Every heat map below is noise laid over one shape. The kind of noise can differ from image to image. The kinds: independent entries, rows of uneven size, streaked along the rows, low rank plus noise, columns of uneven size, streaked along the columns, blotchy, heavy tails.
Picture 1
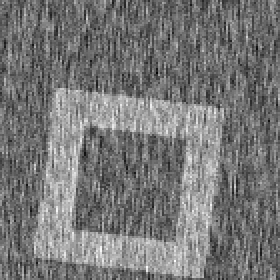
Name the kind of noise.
streaked along the columns
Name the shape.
square frame
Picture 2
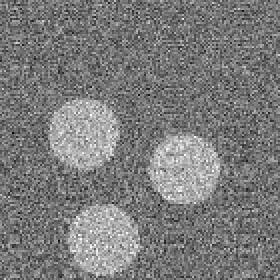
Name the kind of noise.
low rank plus noise
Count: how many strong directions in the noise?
one
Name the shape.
three dots
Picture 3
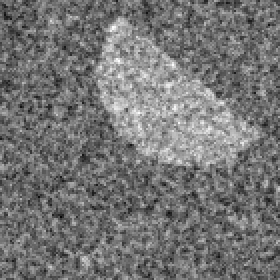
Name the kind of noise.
blotchy
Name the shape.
half disc
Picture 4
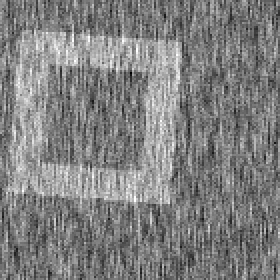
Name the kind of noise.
streaked along the columns
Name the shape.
square frame
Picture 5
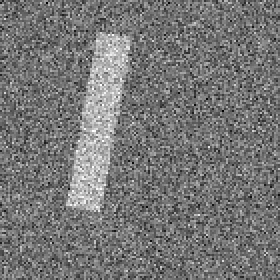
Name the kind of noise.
independent entries
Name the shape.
bar
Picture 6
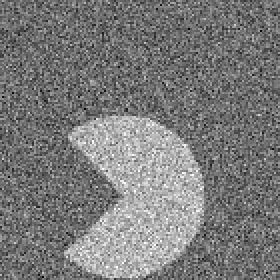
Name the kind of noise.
independent entries
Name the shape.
disc with a wedge cut out
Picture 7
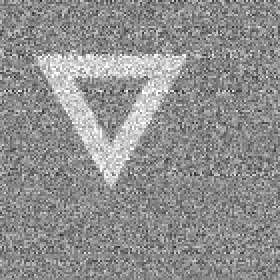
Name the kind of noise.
rows of uneven size
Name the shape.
triangle frame
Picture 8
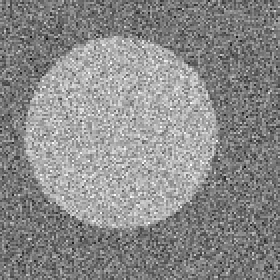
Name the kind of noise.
independent entries
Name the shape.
disc
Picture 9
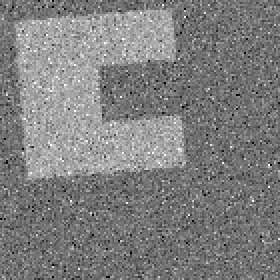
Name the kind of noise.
heavy tails
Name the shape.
square with a notch
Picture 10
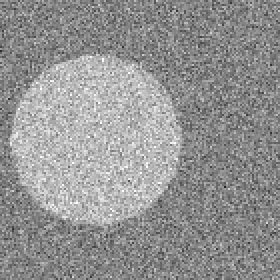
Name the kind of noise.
independent entries
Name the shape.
disc
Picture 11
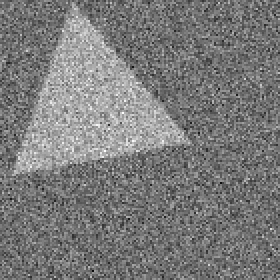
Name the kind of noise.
independent entries
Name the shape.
triangle
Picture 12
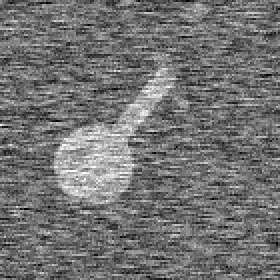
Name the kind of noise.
streaked along the rows
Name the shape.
lollipop
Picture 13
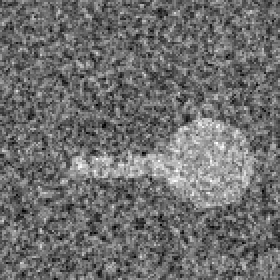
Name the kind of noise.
blotchy
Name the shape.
lollipop
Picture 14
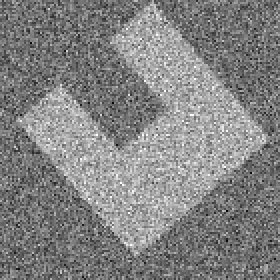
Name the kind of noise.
independent entries
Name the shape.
square with a notch
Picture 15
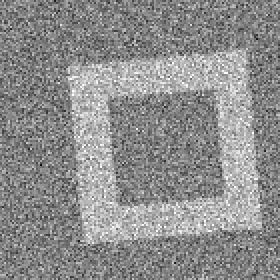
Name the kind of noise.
independent entries
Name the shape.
square frame
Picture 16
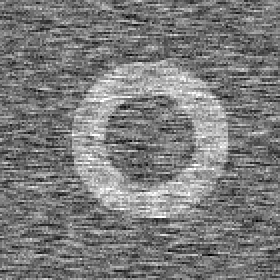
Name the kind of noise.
streaked along the rows
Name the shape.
ring
